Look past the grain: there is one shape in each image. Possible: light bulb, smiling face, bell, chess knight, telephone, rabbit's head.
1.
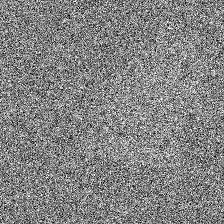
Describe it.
light chess knight
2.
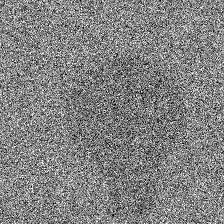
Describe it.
dark light bulb
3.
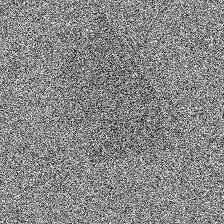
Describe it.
dark chess knight
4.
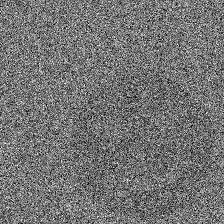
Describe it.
dark smiling face
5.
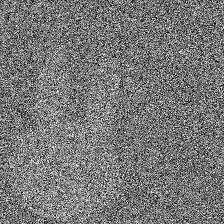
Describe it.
light rabbit's head
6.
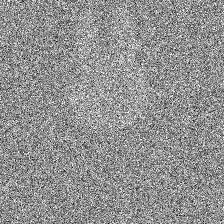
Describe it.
light rabbit's head
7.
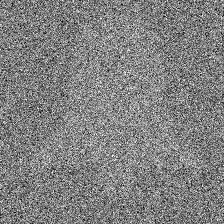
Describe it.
light bell
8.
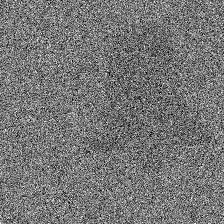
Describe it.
dark bell
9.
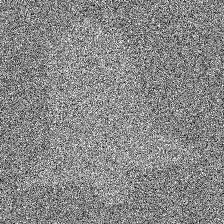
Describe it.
light bell
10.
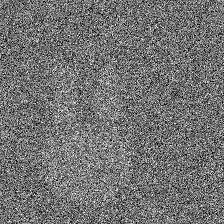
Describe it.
light rabbit's head
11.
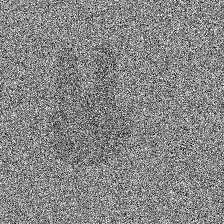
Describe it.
dark rabbit's head
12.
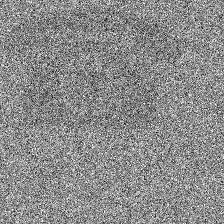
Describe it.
dark telephone
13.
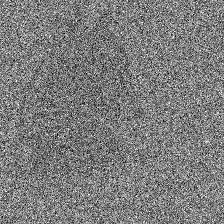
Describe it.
dark chess knight
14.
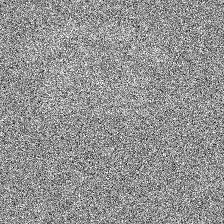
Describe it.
light telephone
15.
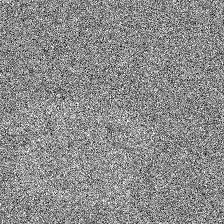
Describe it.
light telephone
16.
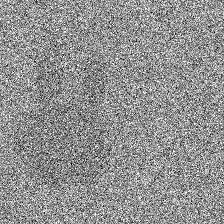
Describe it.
dark rabbit's head
